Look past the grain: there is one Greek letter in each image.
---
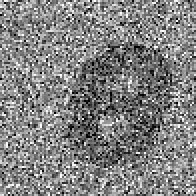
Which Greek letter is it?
theta
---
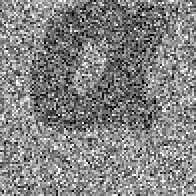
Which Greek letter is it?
alpha
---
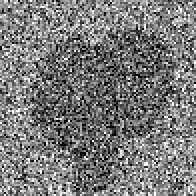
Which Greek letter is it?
phi
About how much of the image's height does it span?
nearly all
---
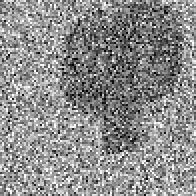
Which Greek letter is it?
phi
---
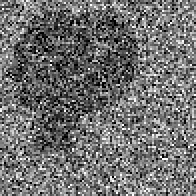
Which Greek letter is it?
phi
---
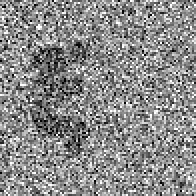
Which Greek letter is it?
xi
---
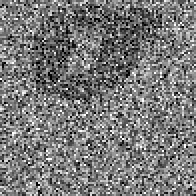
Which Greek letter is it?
sigma
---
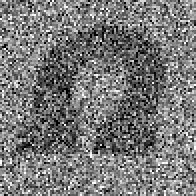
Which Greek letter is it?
omega
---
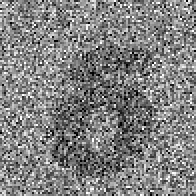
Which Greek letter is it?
delta
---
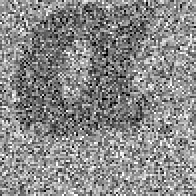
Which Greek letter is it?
alpha
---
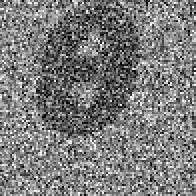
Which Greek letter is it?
theta
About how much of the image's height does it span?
two thirds
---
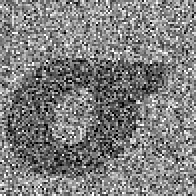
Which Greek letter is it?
sigma
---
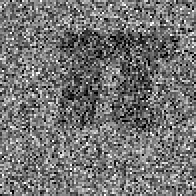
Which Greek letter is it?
pi
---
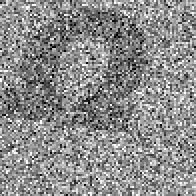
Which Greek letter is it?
omega
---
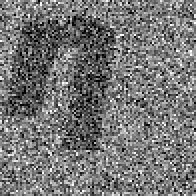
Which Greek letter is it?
eta
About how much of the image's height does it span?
two thirds
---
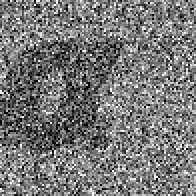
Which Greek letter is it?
alpha
